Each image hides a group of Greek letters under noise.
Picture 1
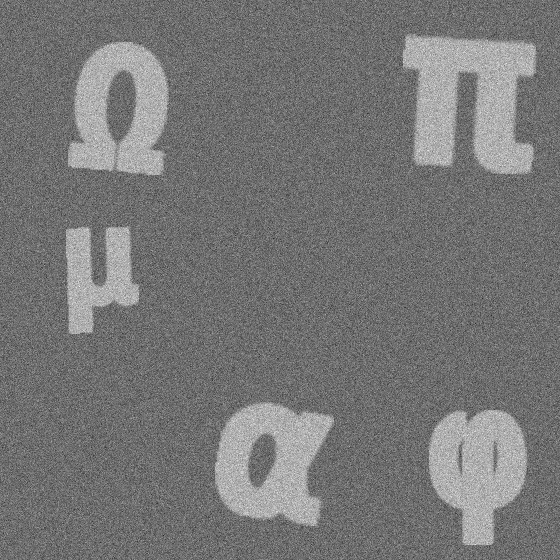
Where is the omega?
top left
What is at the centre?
nothing
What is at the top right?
pi
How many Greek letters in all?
5
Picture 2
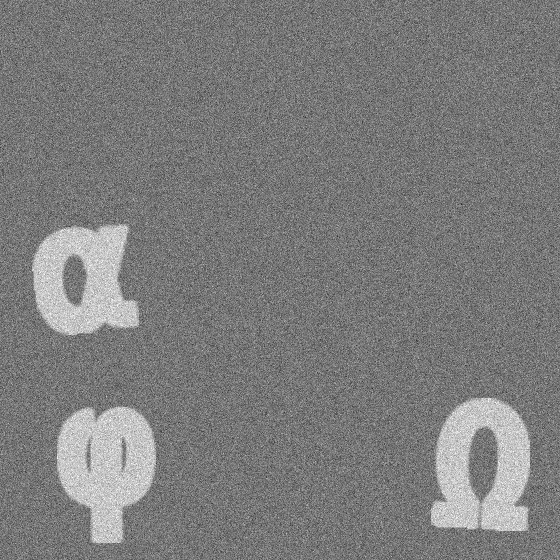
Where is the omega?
bottom right
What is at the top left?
nothing
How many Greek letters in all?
3
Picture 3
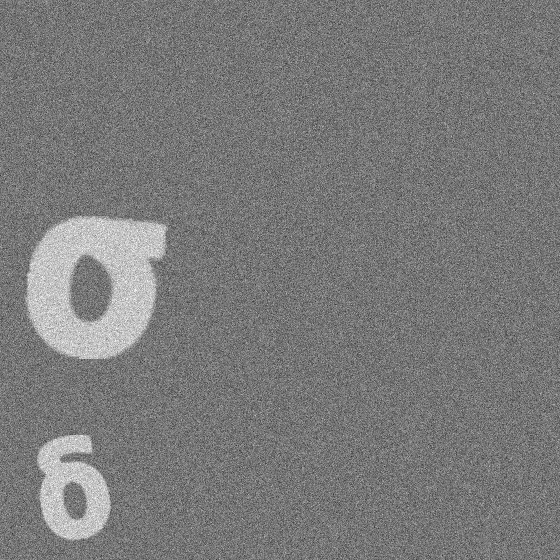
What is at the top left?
nothing
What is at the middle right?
nothing
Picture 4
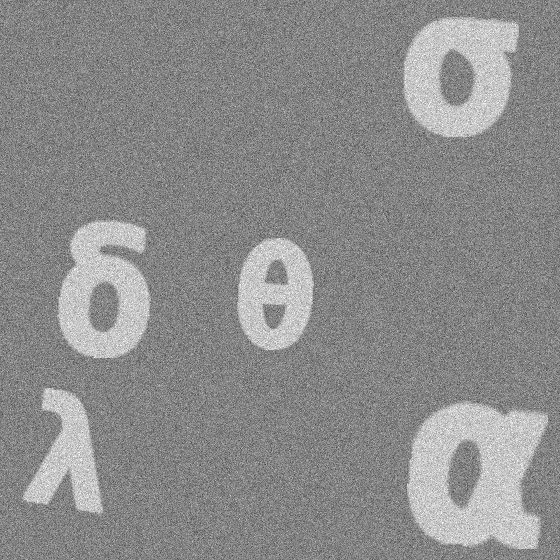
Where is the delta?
middle left
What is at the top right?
sigma
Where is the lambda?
bottom left
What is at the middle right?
nothing
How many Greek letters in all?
5
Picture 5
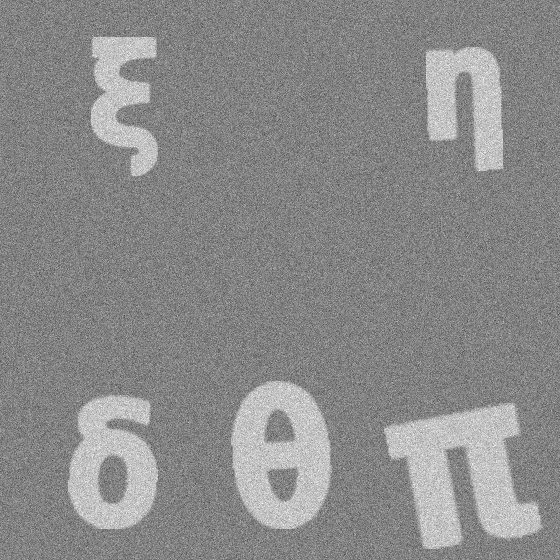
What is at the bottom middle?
theta
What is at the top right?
eta
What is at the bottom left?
delta
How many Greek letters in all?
5
